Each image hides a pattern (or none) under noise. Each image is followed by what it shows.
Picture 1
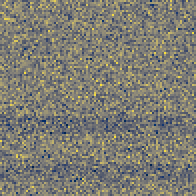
bands of rows
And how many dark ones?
2
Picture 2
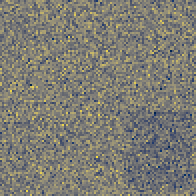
one block
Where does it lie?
bottom right
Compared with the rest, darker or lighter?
darker
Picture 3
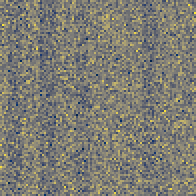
bands of columns
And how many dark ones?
4
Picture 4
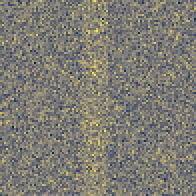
one band of columns
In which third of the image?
middle
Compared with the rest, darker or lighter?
lighter
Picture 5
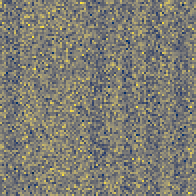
bands of columns
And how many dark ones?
5
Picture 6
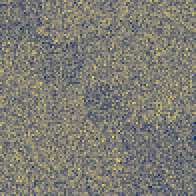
blocks along the diagonal
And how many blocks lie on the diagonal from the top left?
4
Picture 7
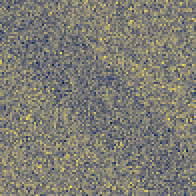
a diagonal band
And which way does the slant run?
top left to bottom right
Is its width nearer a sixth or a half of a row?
a half
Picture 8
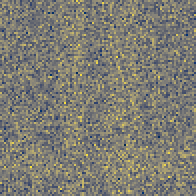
bands of rows crossing bands of columns
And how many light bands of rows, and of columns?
1 and 2
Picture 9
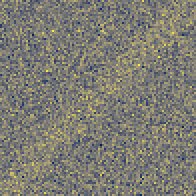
a diagonal band
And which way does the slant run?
bottom left to top right
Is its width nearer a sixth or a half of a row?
a sixth
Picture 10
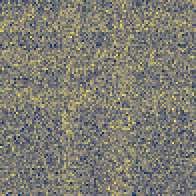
bands of rows crossing bands of columns
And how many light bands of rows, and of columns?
3 and 2
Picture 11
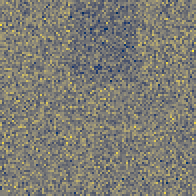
one block
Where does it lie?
top middle
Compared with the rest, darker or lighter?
darker
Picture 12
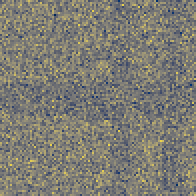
bands of rows crossing bands of columns
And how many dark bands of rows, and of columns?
1 and 2
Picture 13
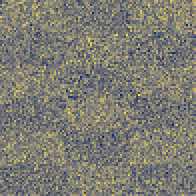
a checkerboard
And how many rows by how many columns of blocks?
6 by 3
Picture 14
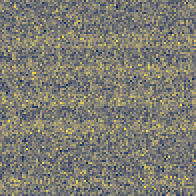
bands of rows
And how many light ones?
5
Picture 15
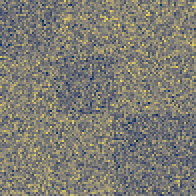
blocks along the diagonal
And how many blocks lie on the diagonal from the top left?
3
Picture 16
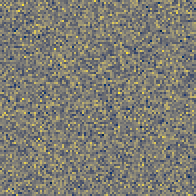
only noise
